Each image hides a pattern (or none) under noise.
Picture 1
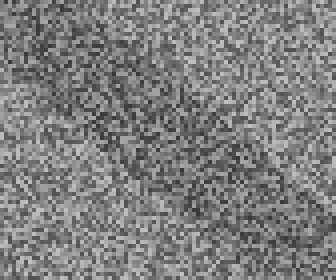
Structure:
a diagonal band
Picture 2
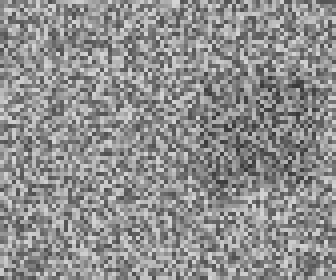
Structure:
one block
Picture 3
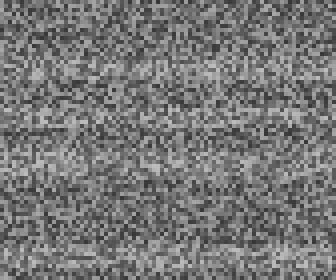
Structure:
bands of rows
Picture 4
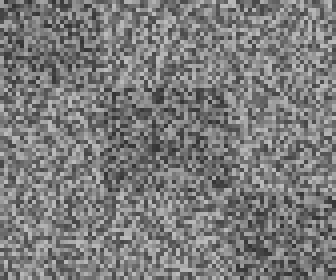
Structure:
blocks along the diagonal
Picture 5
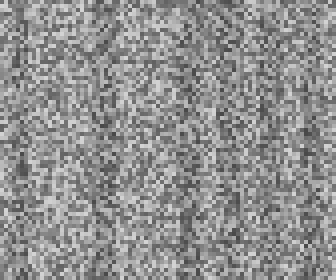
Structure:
bands of columns
